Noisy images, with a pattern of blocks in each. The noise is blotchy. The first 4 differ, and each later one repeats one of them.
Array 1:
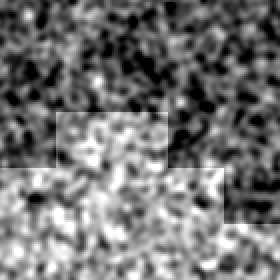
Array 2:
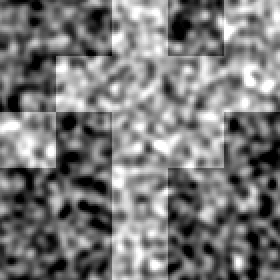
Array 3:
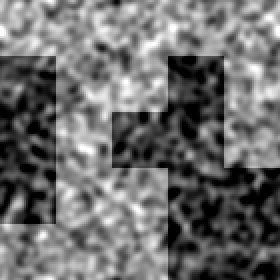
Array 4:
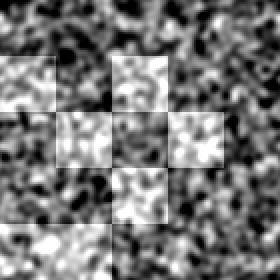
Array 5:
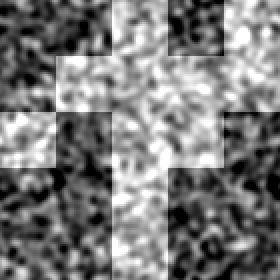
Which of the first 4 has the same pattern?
2
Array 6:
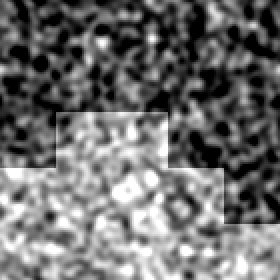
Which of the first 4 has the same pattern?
1
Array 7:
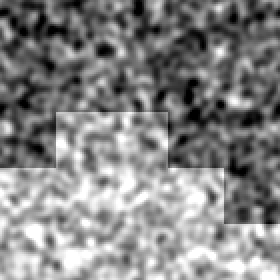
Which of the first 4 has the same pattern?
1
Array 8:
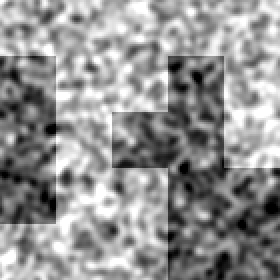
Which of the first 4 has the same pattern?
3
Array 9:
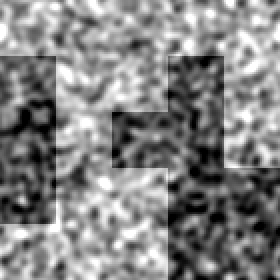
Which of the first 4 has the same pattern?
3
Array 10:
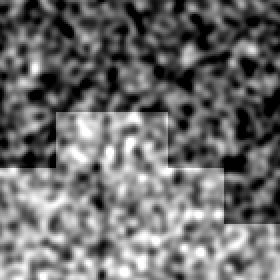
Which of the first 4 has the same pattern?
1
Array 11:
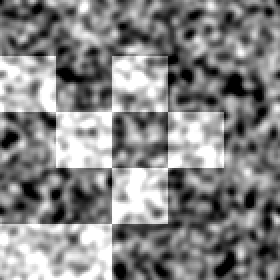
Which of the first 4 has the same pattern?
4
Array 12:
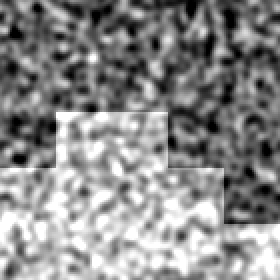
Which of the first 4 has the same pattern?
1
